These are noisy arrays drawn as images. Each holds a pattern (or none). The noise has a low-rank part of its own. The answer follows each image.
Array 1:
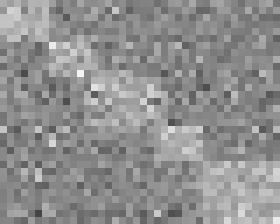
blocks along the diagonal
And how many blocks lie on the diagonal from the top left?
5
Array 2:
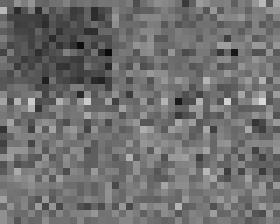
one block
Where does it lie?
top left
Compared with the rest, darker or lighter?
darker
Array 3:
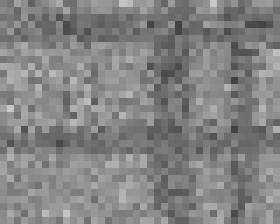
bands of rows crossing bands of columns
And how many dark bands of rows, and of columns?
2 and 2
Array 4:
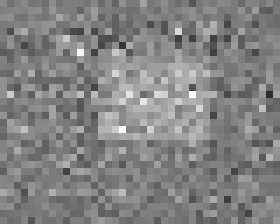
one block
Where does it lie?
centre
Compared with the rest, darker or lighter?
lighter
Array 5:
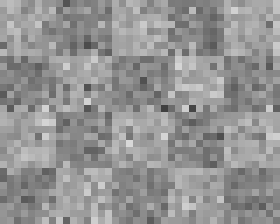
a checkerboard
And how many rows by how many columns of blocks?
4 by 5
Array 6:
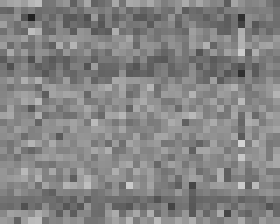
bands of rows
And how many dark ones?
3
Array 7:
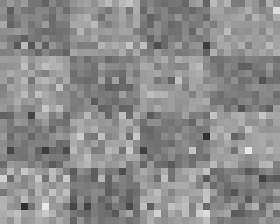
a checkerboard
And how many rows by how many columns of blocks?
4 by 4
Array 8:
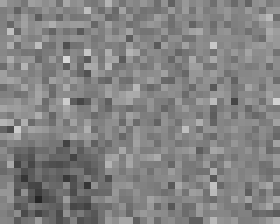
one block
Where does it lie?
bottom left
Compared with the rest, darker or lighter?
darker
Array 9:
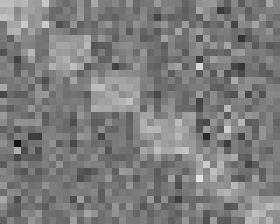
blocks along the diagonal
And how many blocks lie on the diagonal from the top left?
6
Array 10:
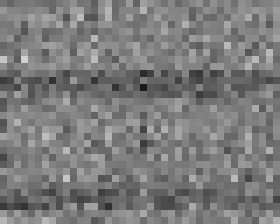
bands of rows
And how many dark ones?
2
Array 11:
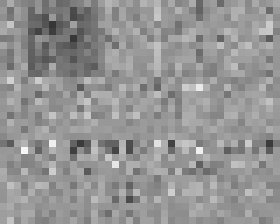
one block
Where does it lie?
top left
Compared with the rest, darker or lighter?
darker
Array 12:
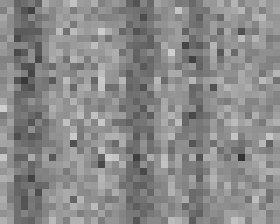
bands of columns
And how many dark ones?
3
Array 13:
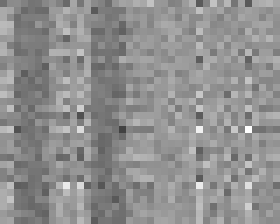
bands of columns
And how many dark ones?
2
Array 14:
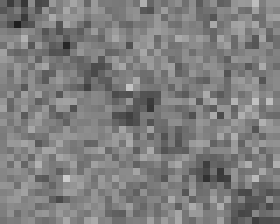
blocks along the diagonal
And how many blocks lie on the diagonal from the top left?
7
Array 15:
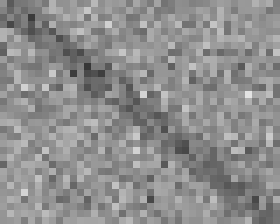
a diagonal band
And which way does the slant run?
top left to bottom right
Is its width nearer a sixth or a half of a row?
a sixth
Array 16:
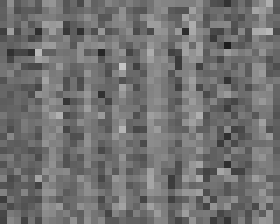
bands of columns
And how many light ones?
6
